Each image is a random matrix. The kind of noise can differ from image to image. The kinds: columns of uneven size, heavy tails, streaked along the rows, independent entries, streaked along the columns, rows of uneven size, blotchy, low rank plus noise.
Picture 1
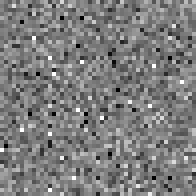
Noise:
heavy tails
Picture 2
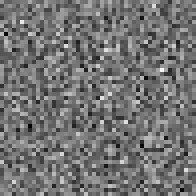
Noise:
low rank plus noise
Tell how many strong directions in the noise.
three or four
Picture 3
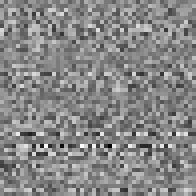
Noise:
rows of uneven size
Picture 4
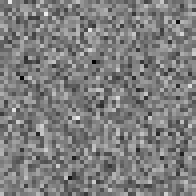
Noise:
independent entries
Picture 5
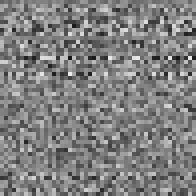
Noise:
rows of uneven size
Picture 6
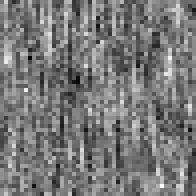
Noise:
streaked along the columns
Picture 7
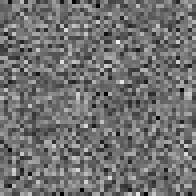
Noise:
low rank plus noise
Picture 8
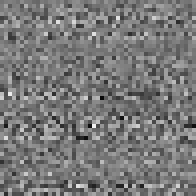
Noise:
rows of uneven size
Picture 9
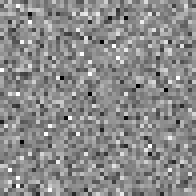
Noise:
heavy tails
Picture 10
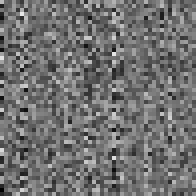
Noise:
columns of uneven size
